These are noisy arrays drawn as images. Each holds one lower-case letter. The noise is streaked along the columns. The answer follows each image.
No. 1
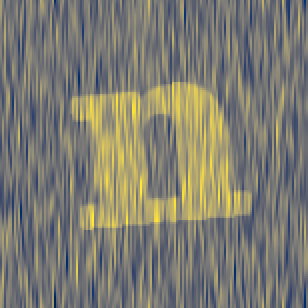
n
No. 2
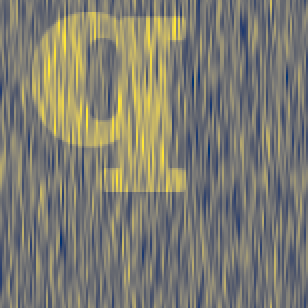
q
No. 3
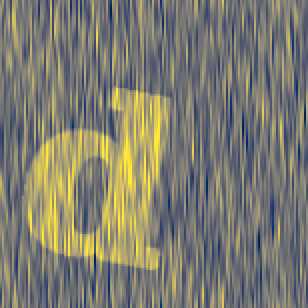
d
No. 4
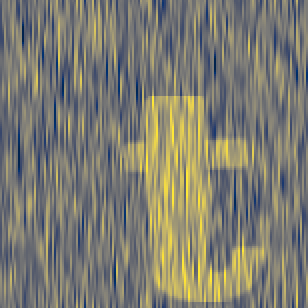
t
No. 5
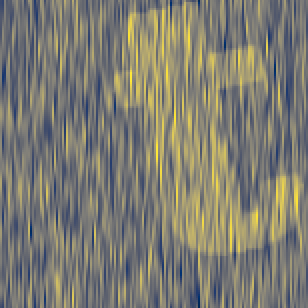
t
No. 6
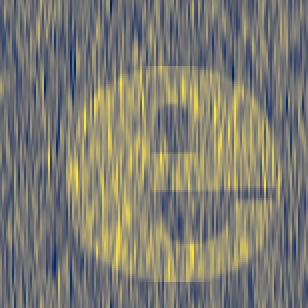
e
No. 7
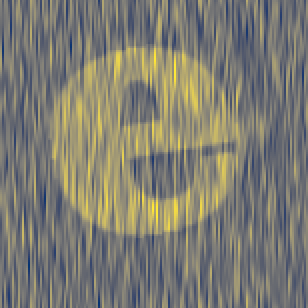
e
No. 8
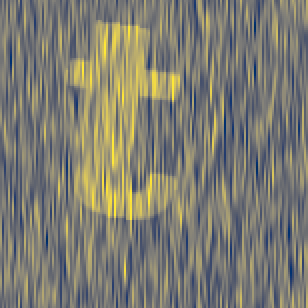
t
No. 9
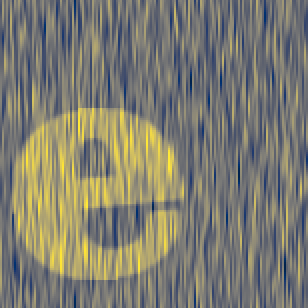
e
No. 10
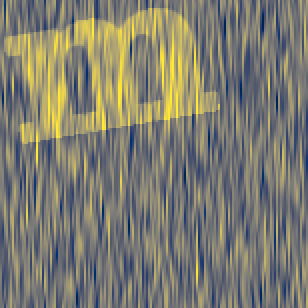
m
